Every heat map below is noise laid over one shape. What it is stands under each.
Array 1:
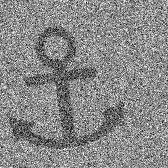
dark anchor
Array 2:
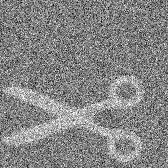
light pair of scissors
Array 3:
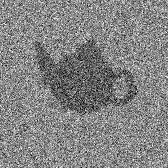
dark teapot
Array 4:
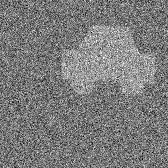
light car
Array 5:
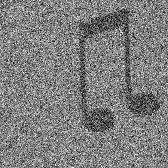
dark pair of musical notes
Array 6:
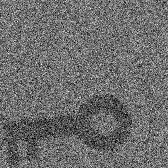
dark key
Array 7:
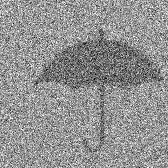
dark umbrella
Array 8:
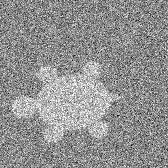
light turtle
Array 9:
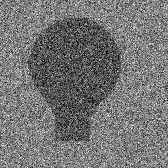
dark light bulb
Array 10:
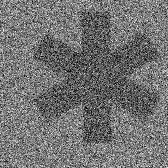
dark asterisk
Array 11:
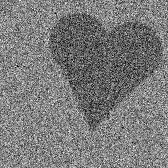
dark heart
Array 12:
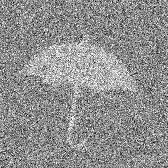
light umbrella
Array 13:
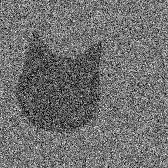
dark cat's head
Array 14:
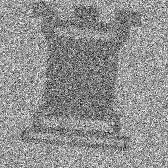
dark chess rook
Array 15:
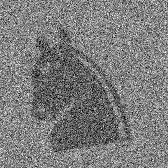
dark chess knight
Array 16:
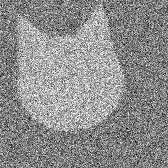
light cat's head
